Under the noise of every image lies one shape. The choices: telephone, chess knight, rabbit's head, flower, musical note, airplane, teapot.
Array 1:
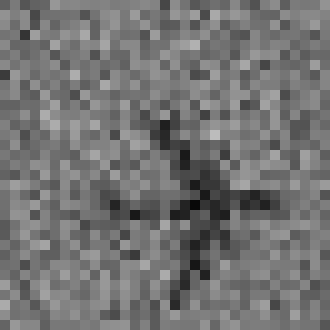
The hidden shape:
airplane
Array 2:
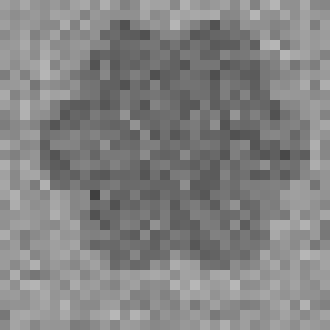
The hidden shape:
flower
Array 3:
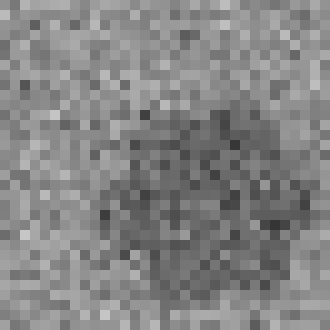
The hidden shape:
flower
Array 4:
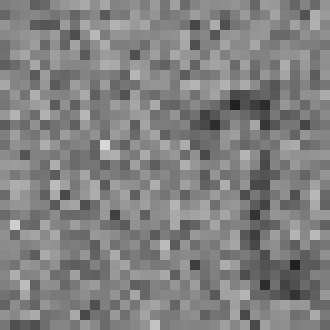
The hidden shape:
musical note
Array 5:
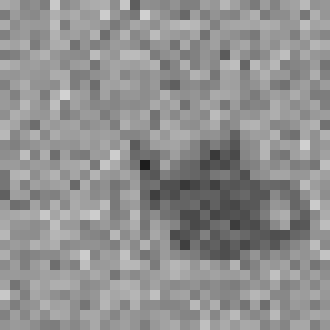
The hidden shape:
teapot
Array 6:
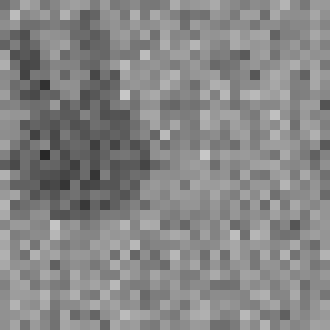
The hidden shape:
rabbit's head
